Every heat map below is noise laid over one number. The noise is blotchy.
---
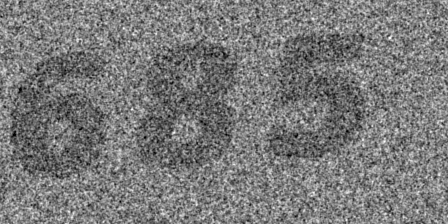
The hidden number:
685
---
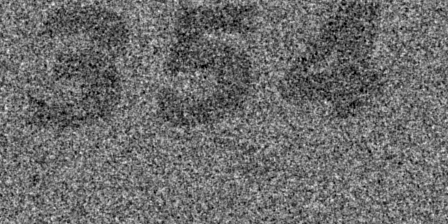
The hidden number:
354
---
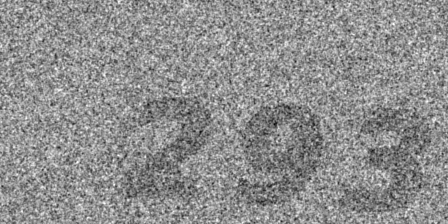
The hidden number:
293
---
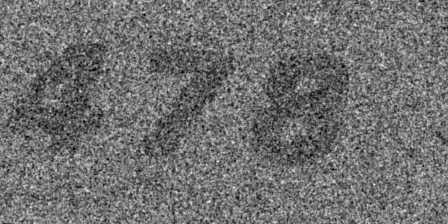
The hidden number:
478
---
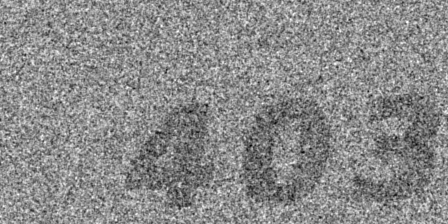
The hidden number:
403
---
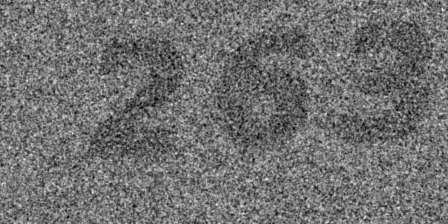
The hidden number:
263
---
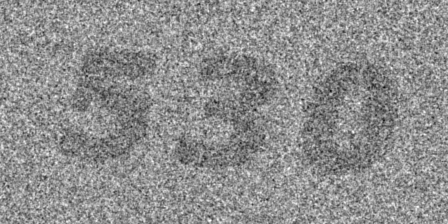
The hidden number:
530
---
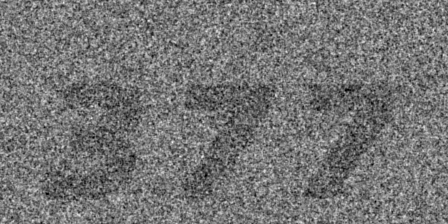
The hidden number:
377
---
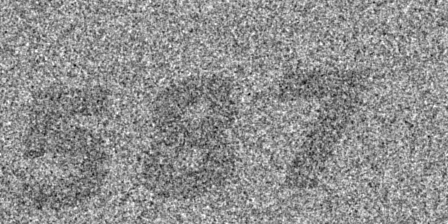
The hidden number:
587
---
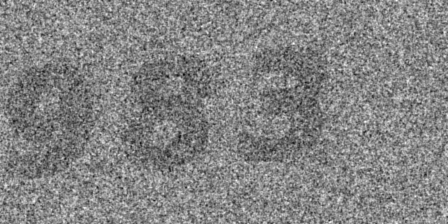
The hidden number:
983
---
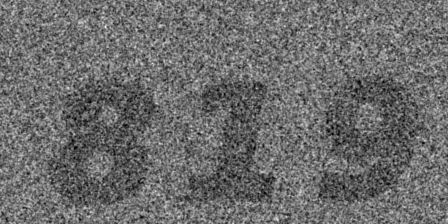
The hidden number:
819
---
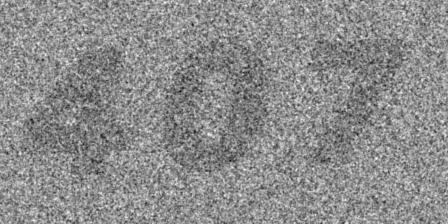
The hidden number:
407
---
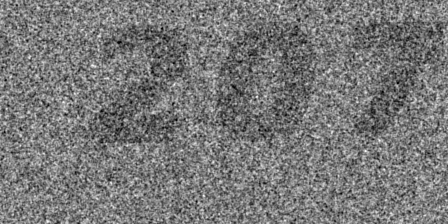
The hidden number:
207
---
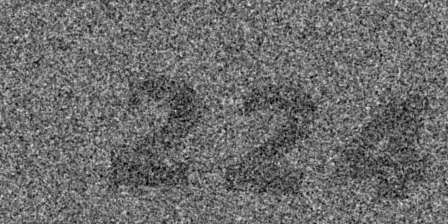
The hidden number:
224
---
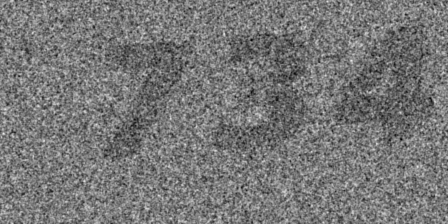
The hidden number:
734
